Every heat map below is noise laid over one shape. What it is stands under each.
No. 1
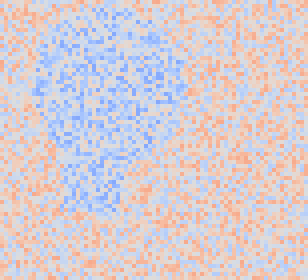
light bulb
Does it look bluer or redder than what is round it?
bluer
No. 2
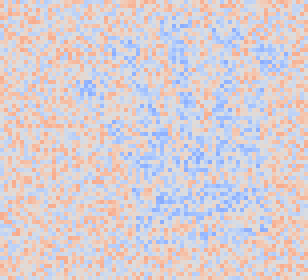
chess queen
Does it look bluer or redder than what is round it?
bluer
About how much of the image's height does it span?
nearly all
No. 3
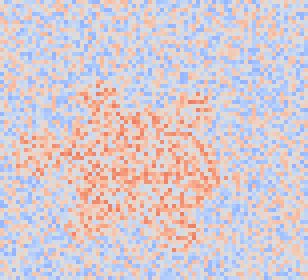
turtle
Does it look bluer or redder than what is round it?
redder
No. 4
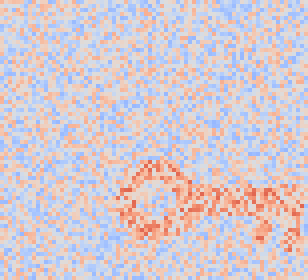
key
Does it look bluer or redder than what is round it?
redder
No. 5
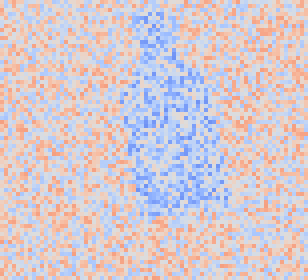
bottle
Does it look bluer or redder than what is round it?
bluer
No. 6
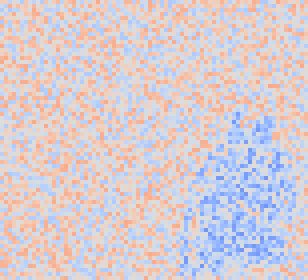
chess knight
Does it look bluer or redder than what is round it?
bluer
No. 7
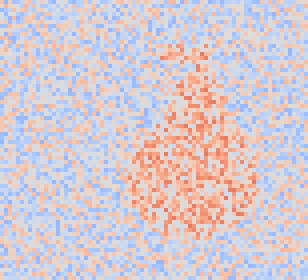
pear
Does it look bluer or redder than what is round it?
redder
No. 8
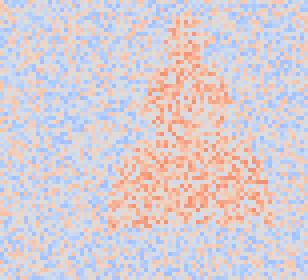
chess pawn
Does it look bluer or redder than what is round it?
redder
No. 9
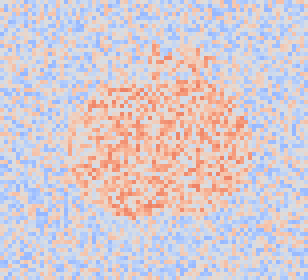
apple
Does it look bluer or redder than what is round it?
redder
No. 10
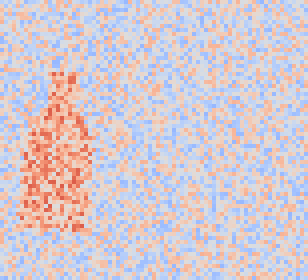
bottle
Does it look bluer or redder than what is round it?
redder
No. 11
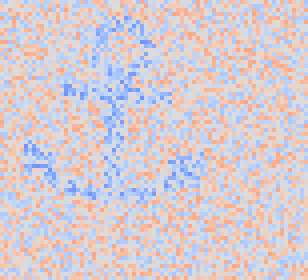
anchor
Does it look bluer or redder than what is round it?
bluer
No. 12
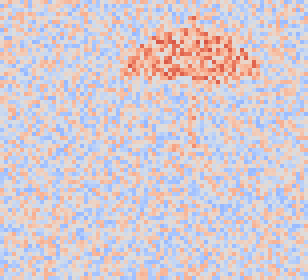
umbrella
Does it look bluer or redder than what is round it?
redder
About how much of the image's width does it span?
half
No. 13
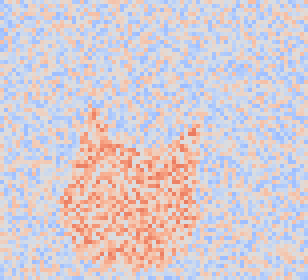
cat's head
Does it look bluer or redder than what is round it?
redder
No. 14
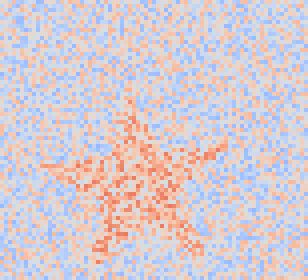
star
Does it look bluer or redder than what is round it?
redder
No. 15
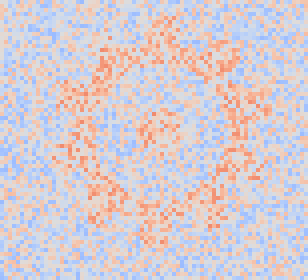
gear
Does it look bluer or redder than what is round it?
redder
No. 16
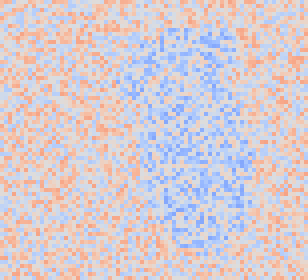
footprint
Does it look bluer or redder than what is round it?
bluer
